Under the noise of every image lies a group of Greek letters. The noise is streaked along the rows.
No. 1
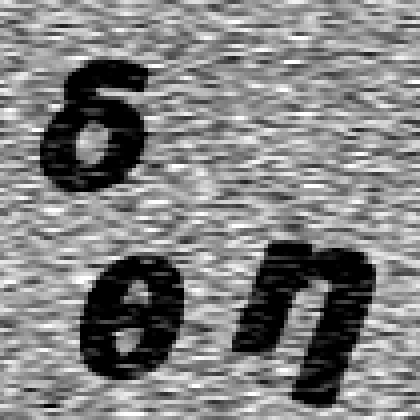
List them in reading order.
top left: delta; bottom left: theta; bottom right: eta
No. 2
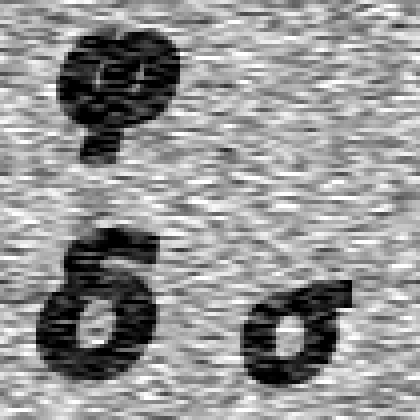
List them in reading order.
top left: phi; bottom left: delta; bottom right: sigma
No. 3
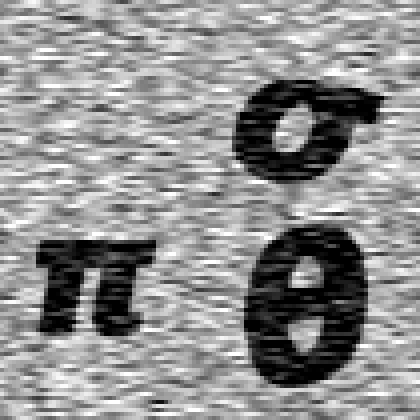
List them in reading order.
top right: sigma; bottom left: pi; bottom right: theta
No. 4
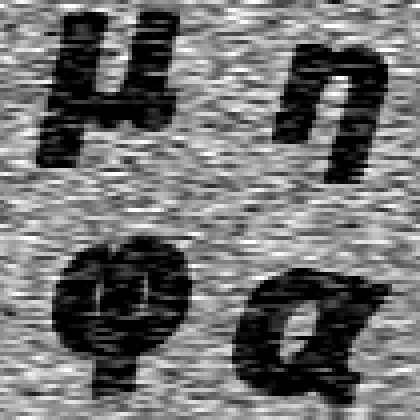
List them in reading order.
top left: mu; top right: eta; bottom left: phi; bottom right: alpha
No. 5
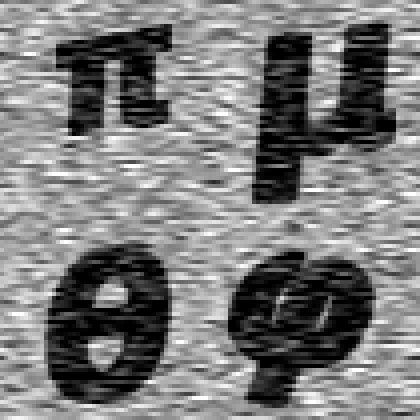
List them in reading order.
top left: pi; top right: mu; bottom left: theta; bottom right: phi
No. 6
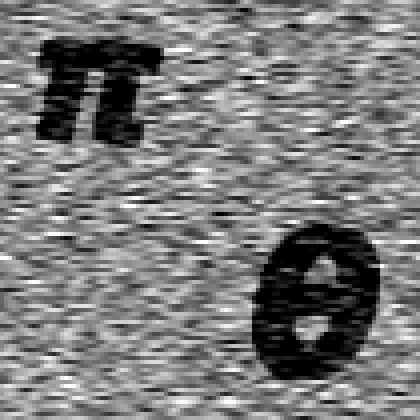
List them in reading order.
top left: pi; bottom right: theta
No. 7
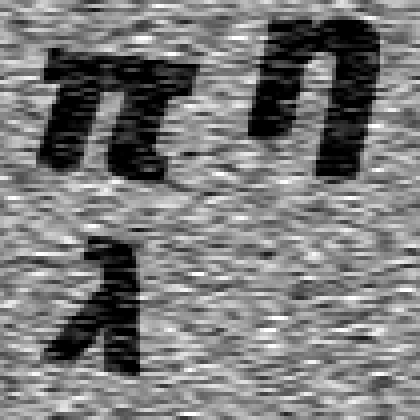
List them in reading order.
top left: pi; top right: eta; bottom left: lambda
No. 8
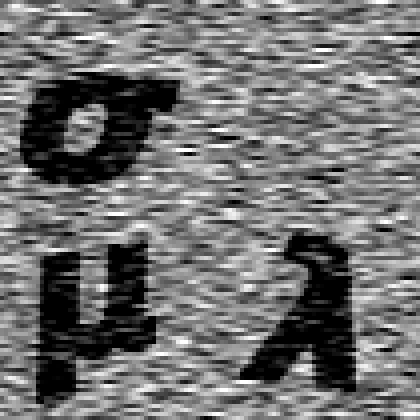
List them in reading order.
top left: sigma; bottom left: mu; bottom right: lambda
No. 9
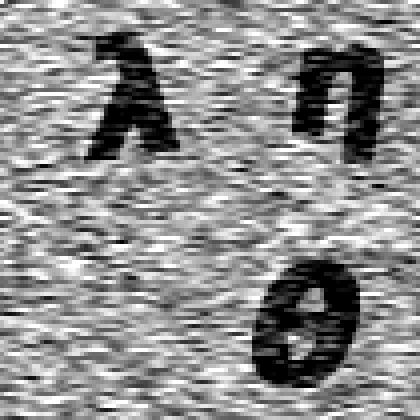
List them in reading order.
top left: lambda; top right: eta; bottom right: theta
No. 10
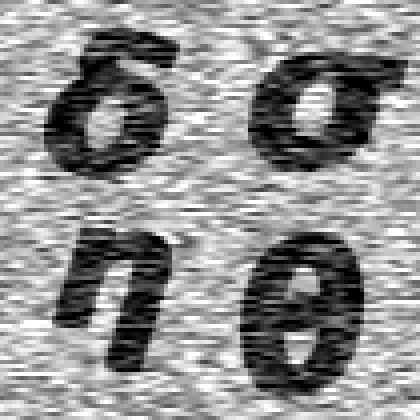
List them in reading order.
top left: delta; top right: sigma; bottom left: eta; bottom right: theta
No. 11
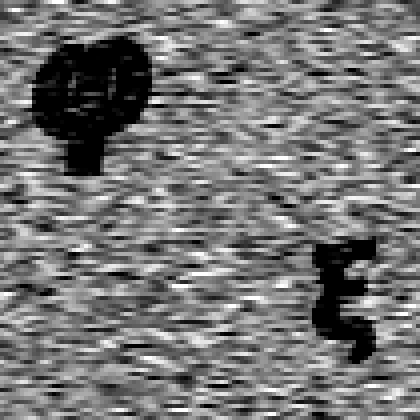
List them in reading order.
top left: phi; bottom right: xi
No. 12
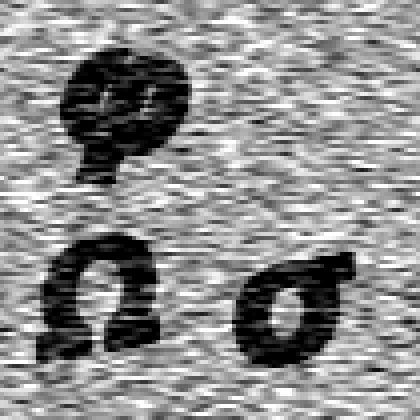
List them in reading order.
top left: phi; bottom left: omega; bottom right: sigma
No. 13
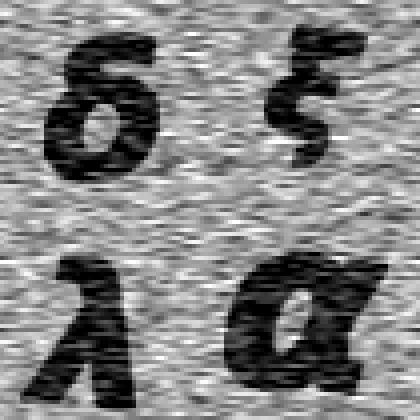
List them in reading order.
top left: delta; top right: xi; bottom left: lambda; bottom right: alpha
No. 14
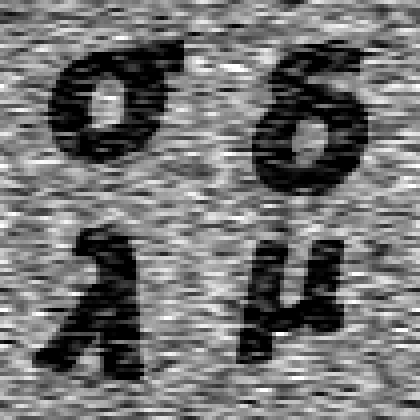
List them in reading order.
top left: sigma; top right: delta; bottom left: lambda; bottom right: mu
